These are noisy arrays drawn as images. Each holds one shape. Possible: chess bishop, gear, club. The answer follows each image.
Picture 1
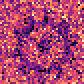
gear
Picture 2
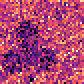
club
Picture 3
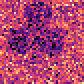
club
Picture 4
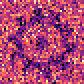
gear
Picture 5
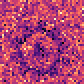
gear
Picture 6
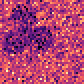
club
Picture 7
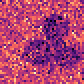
club
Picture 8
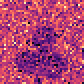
club
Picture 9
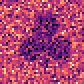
club
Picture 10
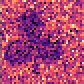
club
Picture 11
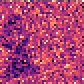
chess bishop
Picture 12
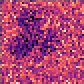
club
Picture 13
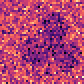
club
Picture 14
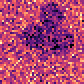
club
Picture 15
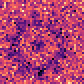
gear
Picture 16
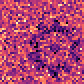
gear
